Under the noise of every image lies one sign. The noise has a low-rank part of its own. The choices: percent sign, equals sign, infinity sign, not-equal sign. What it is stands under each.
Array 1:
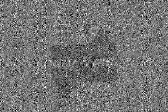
not-equal sign
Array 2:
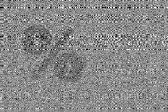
percent sign
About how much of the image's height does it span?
half
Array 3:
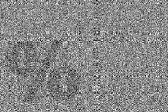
percent sign
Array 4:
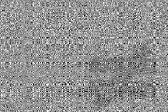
not-equal sign
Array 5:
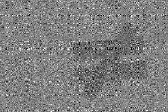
not-equal sign
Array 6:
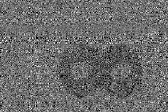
infinity sign
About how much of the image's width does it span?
half
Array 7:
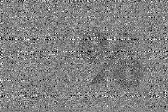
percent sign
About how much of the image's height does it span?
half
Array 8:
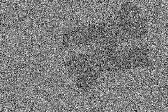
not-equal sign
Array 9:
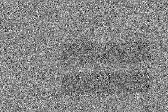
equals sign
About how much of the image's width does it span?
half
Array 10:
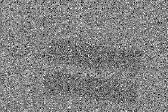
equals sign
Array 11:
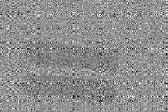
equals sign
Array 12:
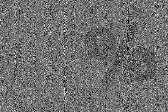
percent sign
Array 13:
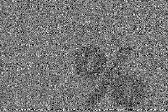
percent sign
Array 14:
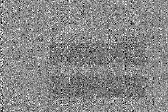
equals sign
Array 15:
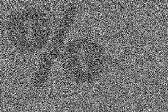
percent sign
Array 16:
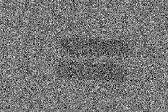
equals sign
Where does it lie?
centre
